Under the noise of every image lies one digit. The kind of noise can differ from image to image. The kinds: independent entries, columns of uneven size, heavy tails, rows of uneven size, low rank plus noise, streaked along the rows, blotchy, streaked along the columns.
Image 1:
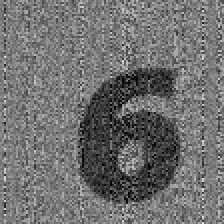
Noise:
columns of uneven size
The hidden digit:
6
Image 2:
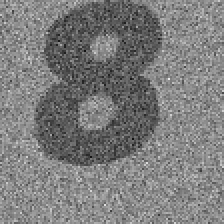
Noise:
independent entries
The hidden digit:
8
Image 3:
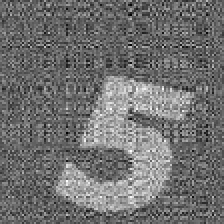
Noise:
low rank plus noise
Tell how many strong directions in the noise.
two
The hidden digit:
5
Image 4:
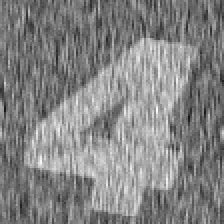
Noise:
streaked along the columns
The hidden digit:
4
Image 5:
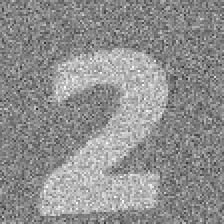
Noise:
independent entries
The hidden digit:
2
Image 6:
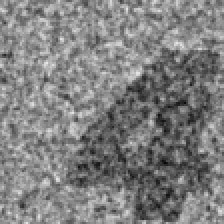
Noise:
blotchy
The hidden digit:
4
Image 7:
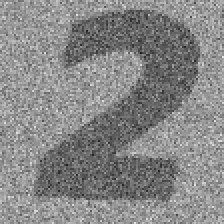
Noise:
independent entries
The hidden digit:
2
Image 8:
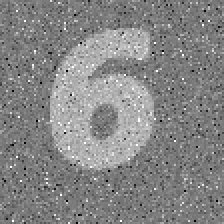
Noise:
heavy tails
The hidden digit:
6
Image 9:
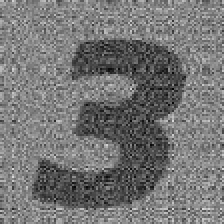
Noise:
low rank plus noise
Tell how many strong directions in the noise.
two
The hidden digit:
3
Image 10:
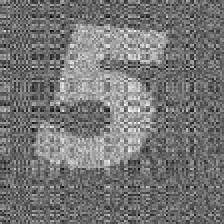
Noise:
low rank plus noise
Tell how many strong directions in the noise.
one
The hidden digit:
5
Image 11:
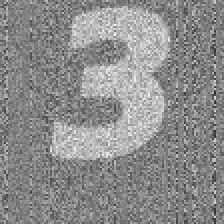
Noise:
columns of uneven size
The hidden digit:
3
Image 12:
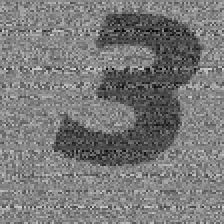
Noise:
rows of uneven size
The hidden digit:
3
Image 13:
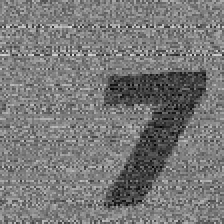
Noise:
rows of uneven size
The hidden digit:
7
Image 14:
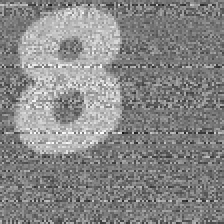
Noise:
rows of uneven size
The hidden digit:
8
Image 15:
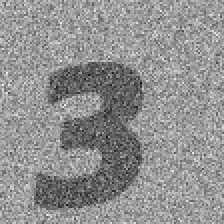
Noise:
independent entries
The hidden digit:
3
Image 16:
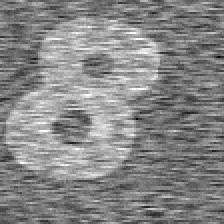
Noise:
streaked along the rows
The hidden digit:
8
